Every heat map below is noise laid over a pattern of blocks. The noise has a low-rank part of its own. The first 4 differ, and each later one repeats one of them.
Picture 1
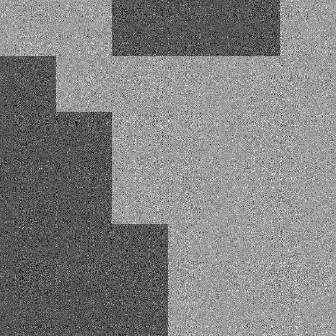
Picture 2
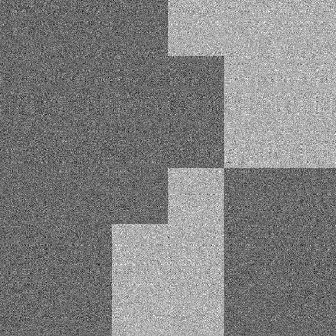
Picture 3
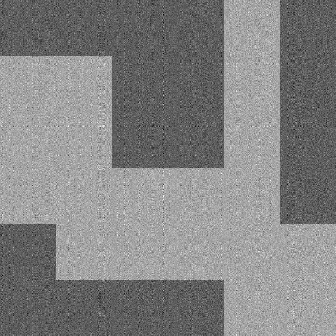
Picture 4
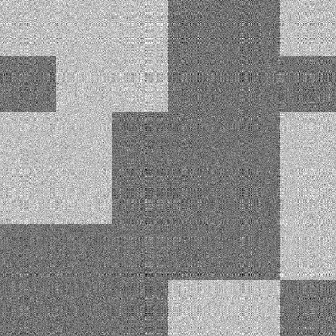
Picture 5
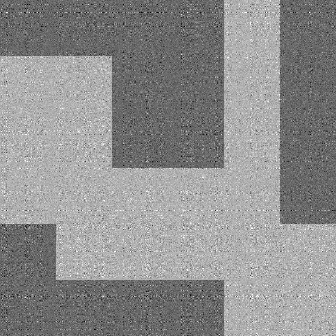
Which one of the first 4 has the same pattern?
3
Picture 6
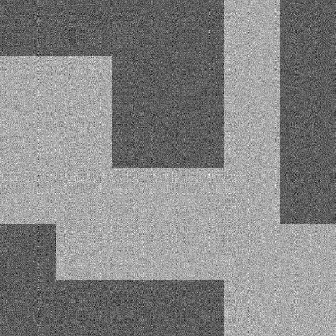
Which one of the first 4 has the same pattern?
3
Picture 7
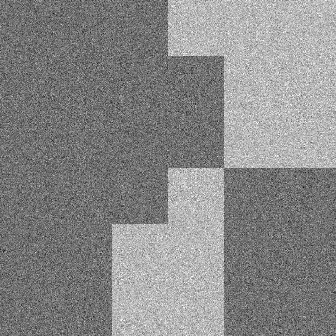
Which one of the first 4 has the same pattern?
2
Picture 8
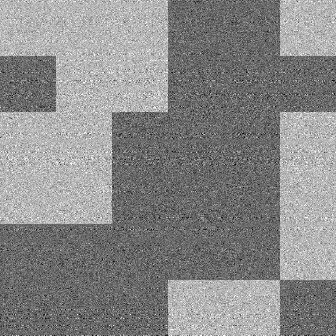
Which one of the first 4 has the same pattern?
4
